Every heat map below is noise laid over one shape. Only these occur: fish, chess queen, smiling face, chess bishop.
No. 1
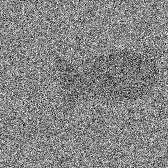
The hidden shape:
fish
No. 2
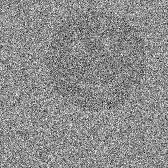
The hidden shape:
smiling face
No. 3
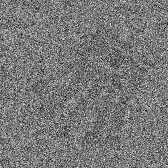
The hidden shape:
chess queen
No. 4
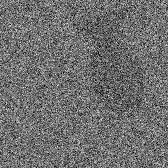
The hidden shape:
fish
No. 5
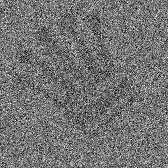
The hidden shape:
chess queen
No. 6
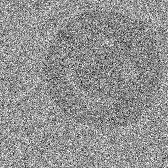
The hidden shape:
smiling face
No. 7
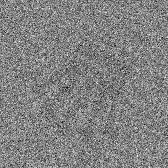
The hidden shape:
chess queen
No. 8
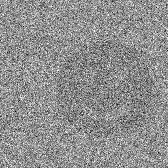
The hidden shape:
smiling face
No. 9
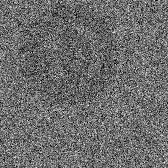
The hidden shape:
smiling face
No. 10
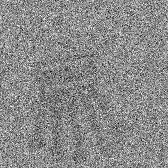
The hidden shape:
chess queen
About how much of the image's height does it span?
two thirds
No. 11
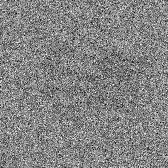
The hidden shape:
chess queen
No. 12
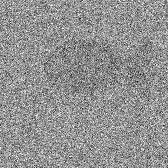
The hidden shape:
fish
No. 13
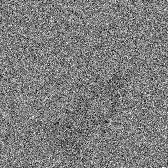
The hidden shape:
chess bishop
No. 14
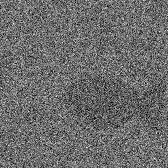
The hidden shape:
fish
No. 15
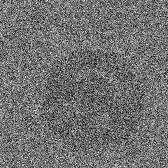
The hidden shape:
smiling face
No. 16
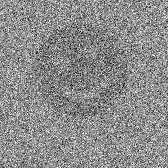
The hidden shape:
smiling face
